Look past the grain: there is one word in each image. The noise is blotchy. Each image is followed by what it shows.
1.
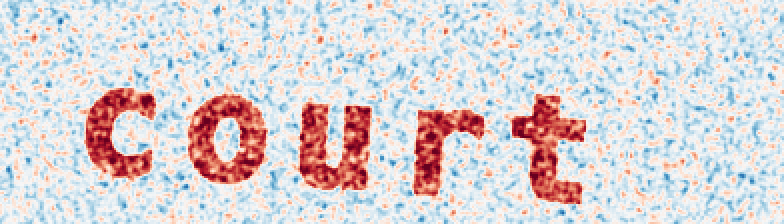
court
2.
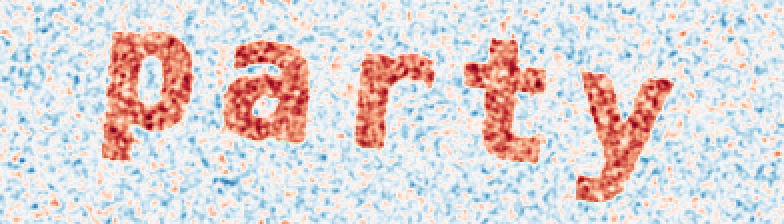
party
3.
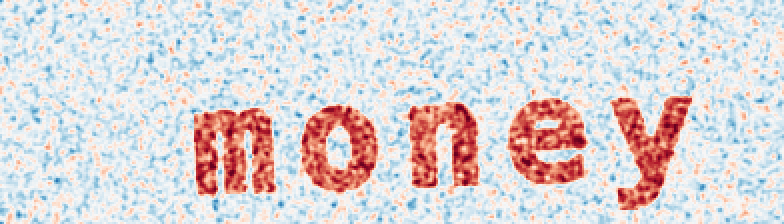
money
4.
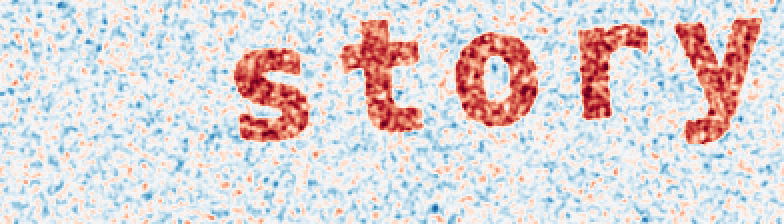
story
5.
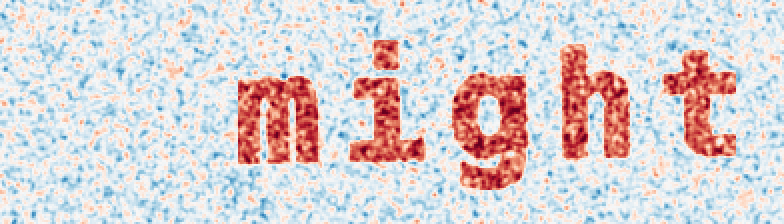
might
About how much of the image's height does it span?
two thirds
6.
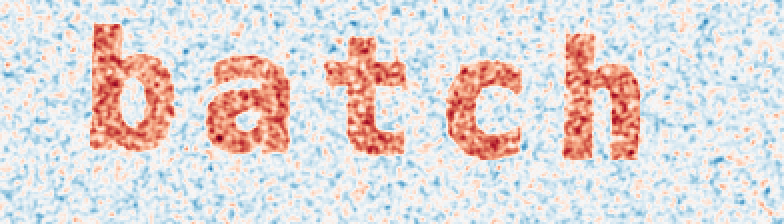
batch
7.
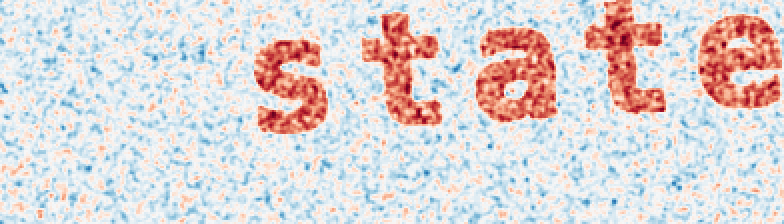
state
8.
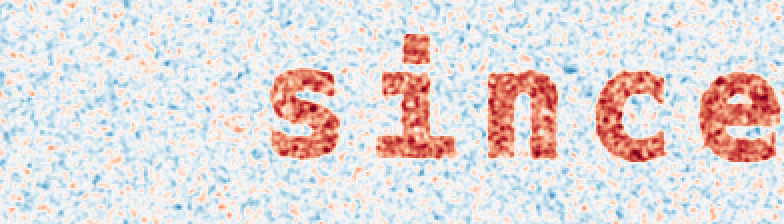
since
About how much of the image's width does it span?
two thirds
